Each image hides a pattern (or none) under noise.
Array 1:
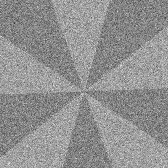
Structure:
spokes from one point
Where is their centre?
centre
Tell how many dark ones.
5
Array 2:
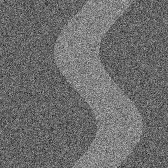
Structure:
a wavy band
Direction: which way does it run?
top to bottom
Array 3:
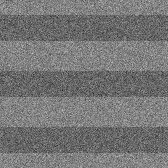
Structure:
horizontal stripes
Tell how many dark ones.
3
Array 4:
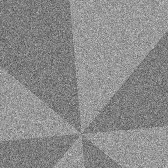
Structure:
spokes from one point
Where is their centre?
bottom middle
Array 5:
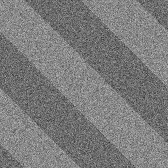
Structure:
diagonal stripes
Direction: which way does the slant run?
top left to bottom right
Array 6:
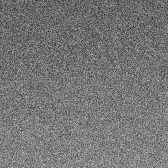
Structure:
a smooth slope
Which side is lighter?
bottom
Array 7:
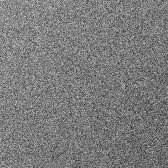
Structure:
a smooth slope
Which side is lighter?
top left
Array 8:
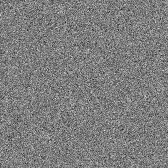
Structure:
only noise
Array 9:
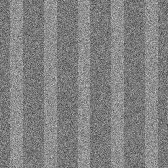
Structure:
vertical stripes
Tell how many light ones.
5
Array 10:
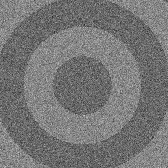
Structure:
rings round one point
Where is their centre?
centre
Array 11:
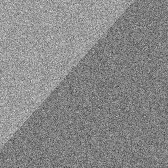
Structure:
a sharp edge
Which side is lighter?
top left
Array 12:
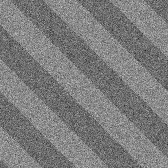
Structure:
diagonal stripes
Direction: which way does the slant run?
top left to bottom right
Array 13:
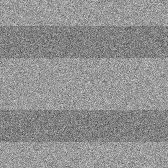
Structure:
horizontal stripes
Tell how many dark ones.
2
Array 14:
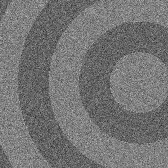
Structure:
rings round one point
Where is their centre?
middle right
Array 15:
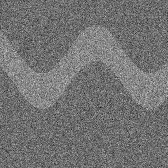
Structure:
a wavy band
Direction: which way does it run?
left to right
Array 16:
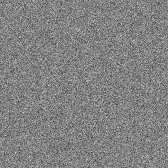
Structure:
only noise
